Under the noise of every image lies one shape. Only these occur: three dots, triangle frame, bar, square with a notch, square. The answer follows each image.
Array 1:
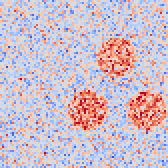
red three dots
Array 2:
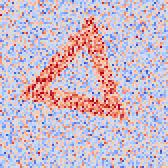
red triangle frame
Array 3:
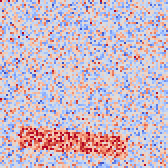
red bar
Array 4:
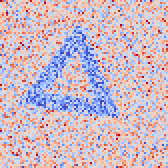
blue triangle frame
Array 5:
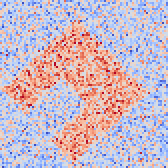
red square with a notch
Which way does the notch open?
down and left
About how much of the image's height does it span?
nearly all
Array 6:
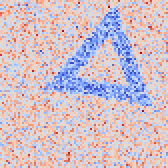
blue triangle frame
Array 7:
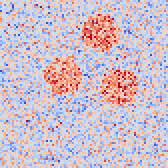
red three dots
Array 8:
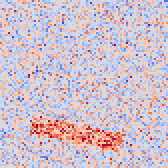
red bar
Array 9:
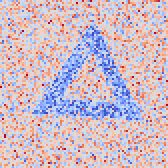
blue triangle frame
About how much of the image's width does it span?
two thirds
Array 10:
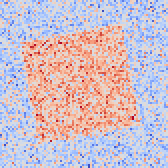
red square
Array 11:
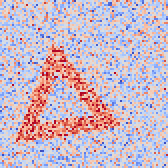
red triangle frame
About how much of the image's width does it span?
two thirds
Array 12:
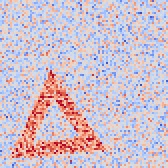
red triangle frame
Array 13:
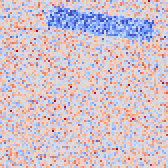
blue bar
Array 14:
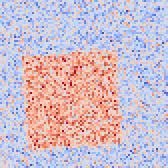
red square
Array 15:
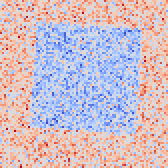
blue square
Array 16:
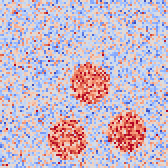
red three dots
